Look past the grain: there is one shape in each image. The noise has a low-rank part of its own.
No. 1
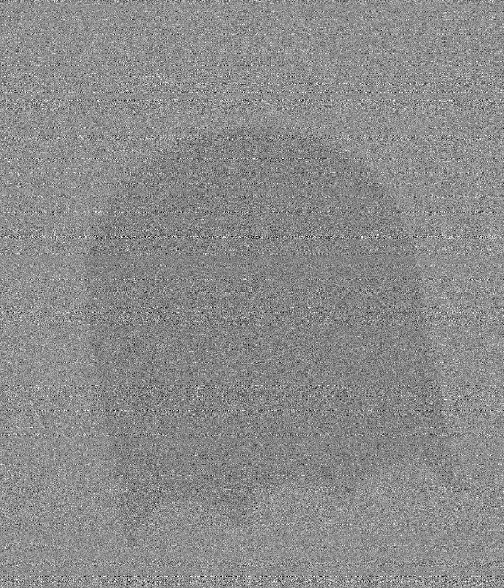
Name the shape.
ghost
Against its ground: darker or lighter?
darker
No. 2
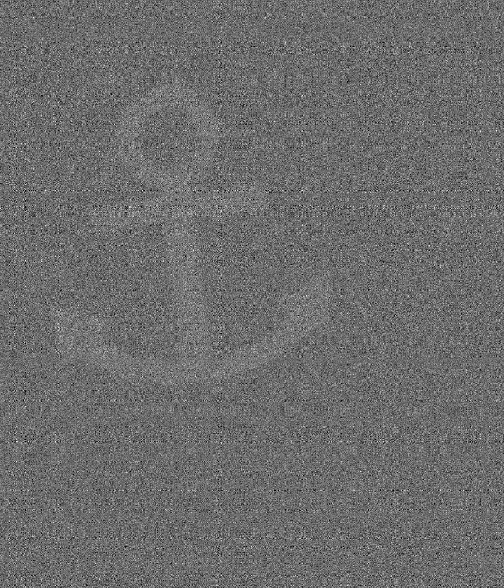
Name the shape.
anchor
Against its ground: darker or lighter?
lighter
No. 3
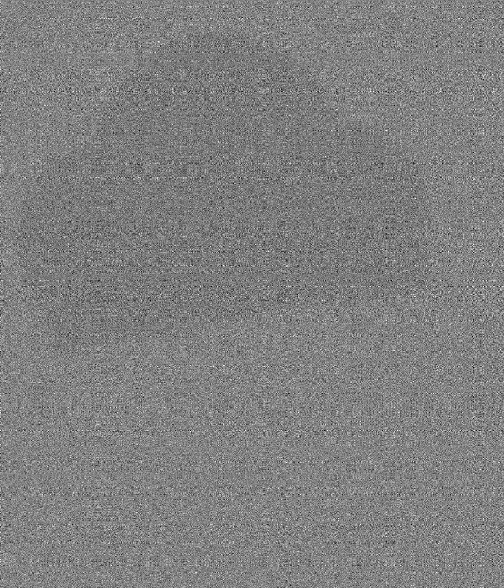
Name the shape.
cloud
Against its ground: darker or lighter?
darker
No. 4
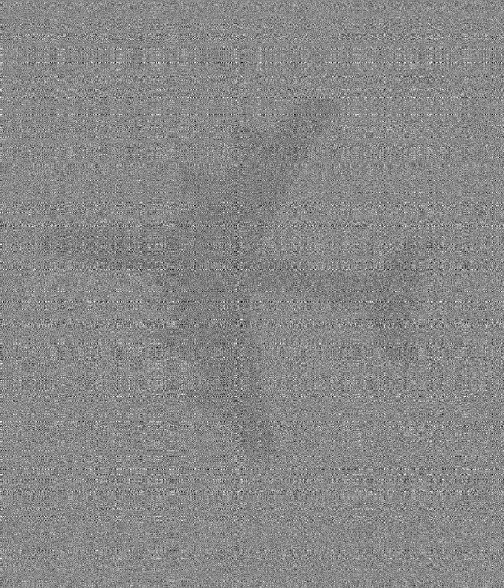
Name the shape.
airplane
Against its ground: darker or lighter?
darker
